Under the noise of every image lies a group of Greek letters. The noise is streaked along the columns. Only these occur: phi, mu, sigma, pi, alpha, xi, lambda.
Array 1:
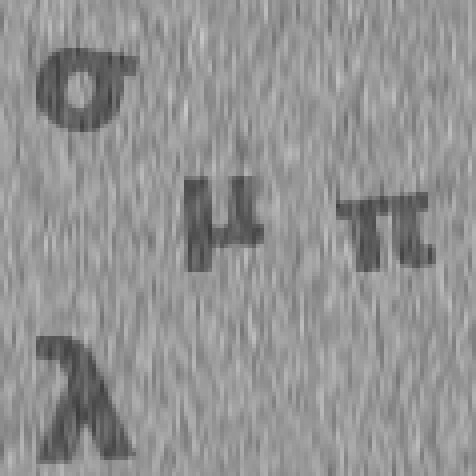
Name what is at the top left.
sigma
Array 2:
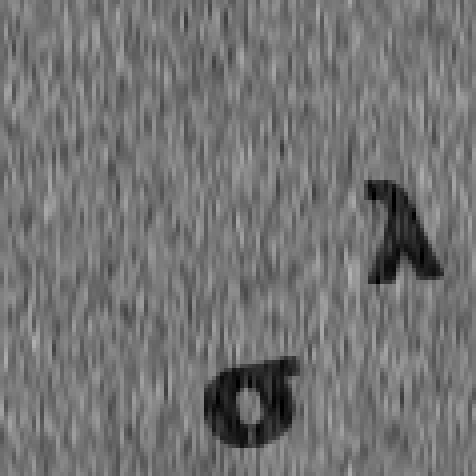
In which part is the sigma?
bottom middle
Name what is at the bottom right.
nothing
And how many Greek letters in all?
2
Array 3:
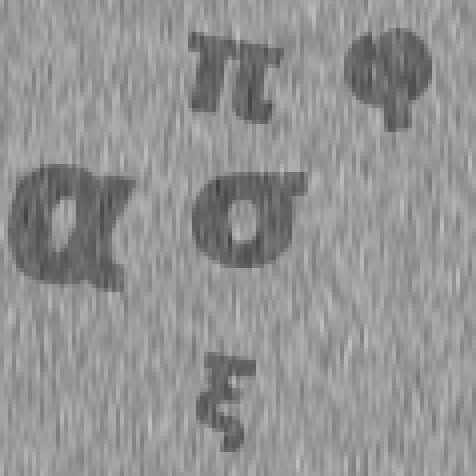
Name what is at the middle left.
alpha
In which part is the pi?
top middle
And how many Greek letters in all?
5
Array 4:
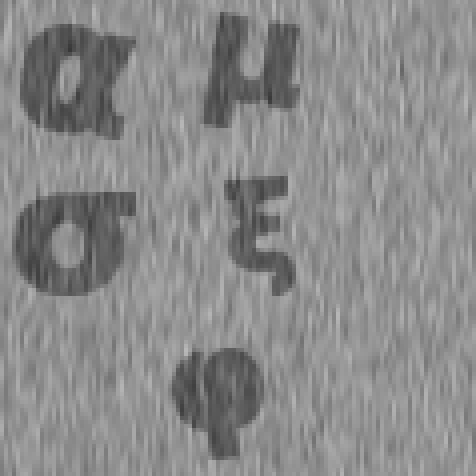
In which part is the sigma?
middle left
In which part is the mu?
top middle
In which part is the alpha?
top left
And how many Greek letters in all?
5
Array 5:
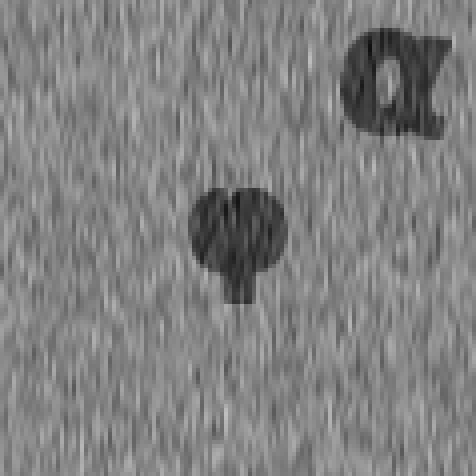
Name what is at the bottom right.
nothing
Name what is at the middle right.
nothing
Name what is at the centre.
phi
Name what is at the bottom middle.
nothing
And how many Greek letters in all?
2
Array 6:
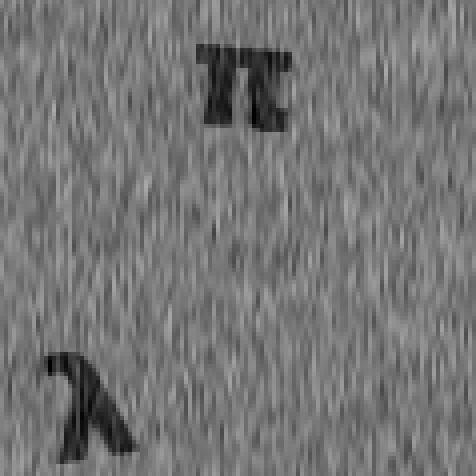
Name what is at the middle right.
nothing
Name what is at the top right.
nothing
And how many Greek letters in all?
2
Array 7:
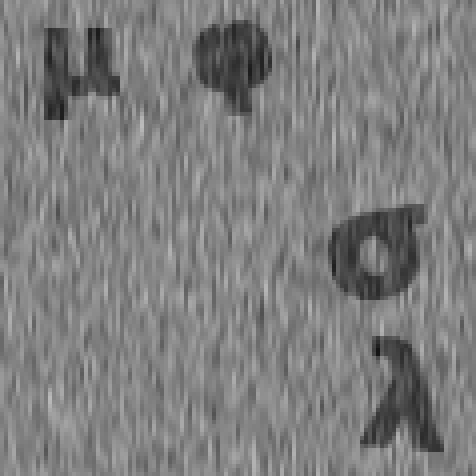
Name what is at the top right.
nothing
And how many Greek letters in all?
4
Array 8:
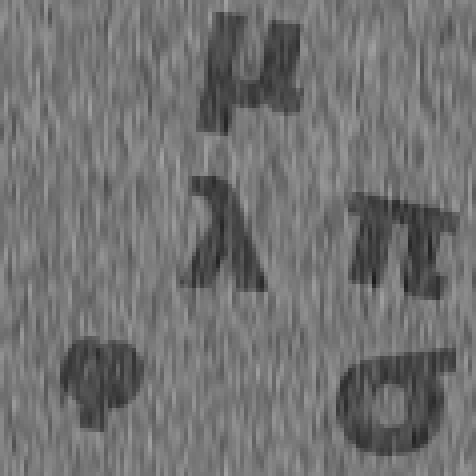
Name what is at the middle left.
nothing
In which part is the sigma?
bottom right
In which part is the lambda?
centre
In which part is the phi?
bottom left
